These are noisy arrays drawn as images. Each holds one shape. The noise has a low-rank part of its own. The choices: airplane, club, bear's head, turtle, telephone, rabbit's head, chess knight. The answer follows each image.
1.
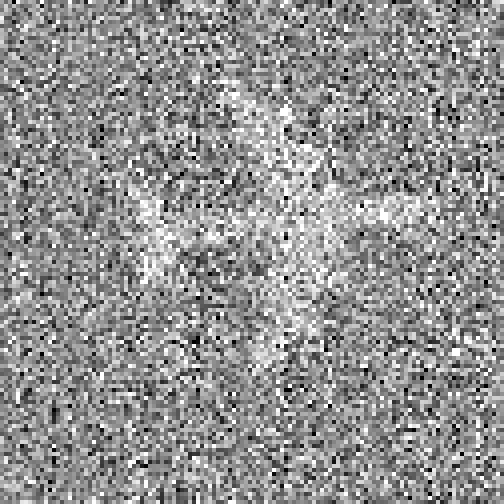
airplane
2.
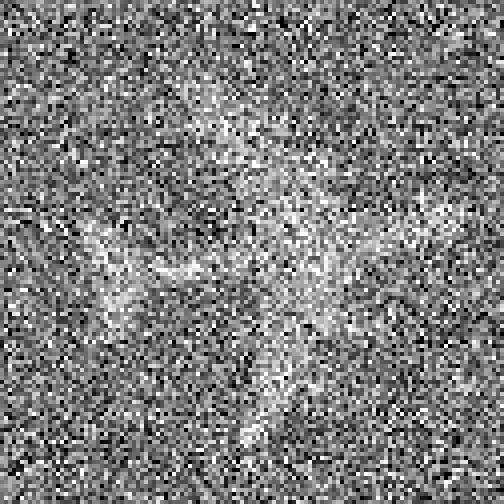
airplane
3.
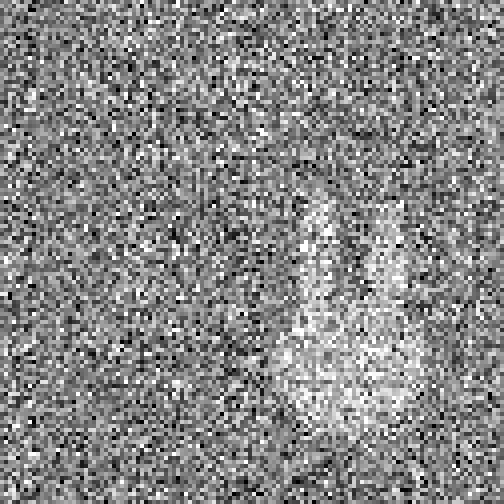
rabbit's head
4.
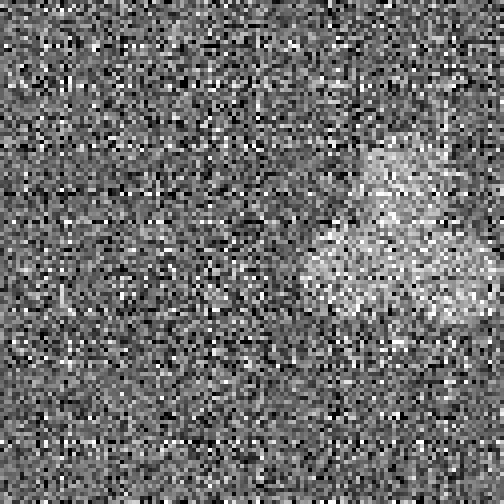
club
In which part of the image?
middle right
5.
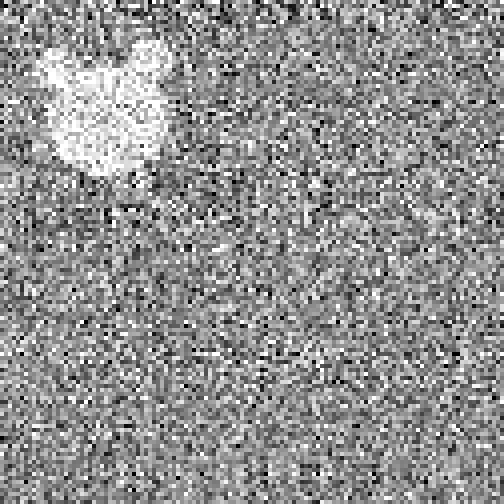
bear's head
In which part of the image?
top left
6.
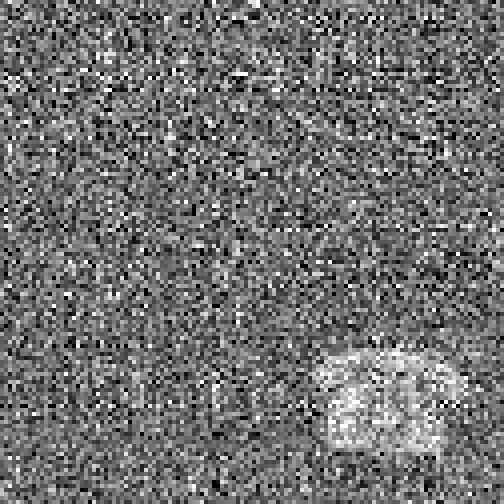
telephone
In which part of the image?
bottom right
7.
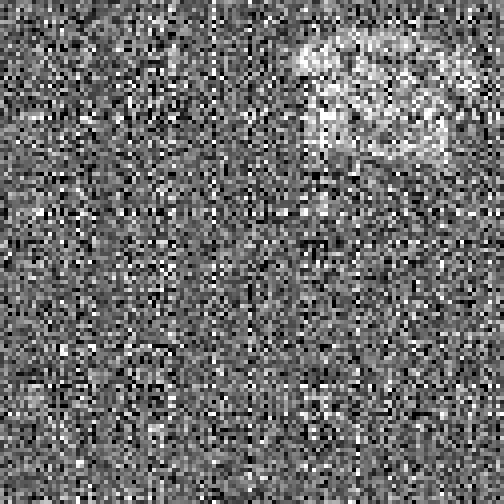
telephone
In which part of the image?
top right
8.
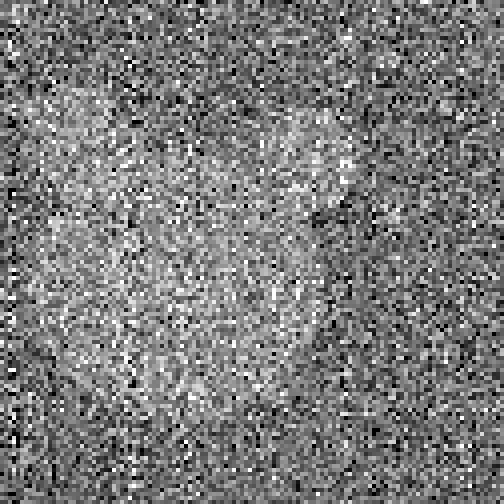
bear's head
